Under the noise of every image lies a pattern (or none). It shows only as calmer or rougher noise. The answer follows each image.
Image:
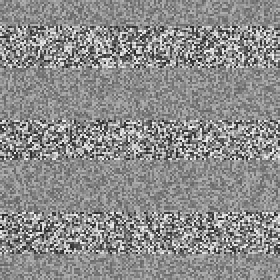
horizontal stripes
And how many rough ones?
3
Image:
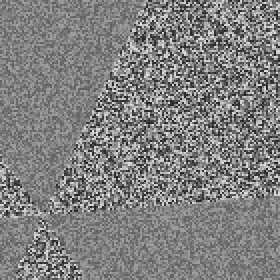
spokes from one point
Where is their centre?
bottom left
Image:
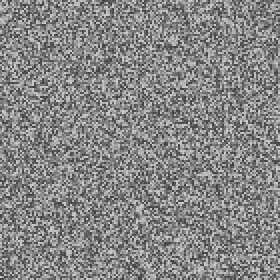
only noise
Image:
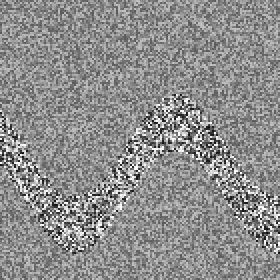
a wavy band
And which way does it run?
left to right
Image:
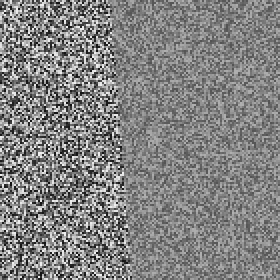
a sharp edge
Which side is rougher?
left
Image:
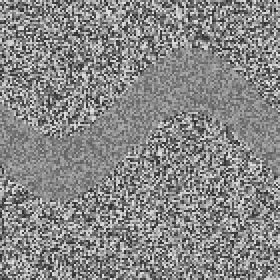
a wavy band
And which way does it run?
left to right
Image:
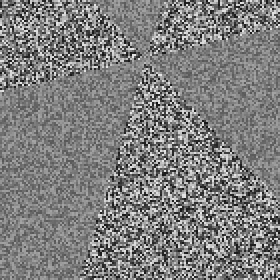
spokes from one point
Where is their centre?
top middle
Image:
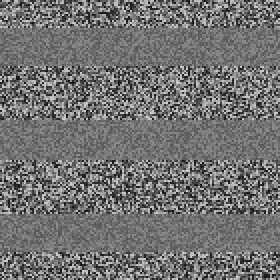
horizontal stripes
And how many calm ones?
3
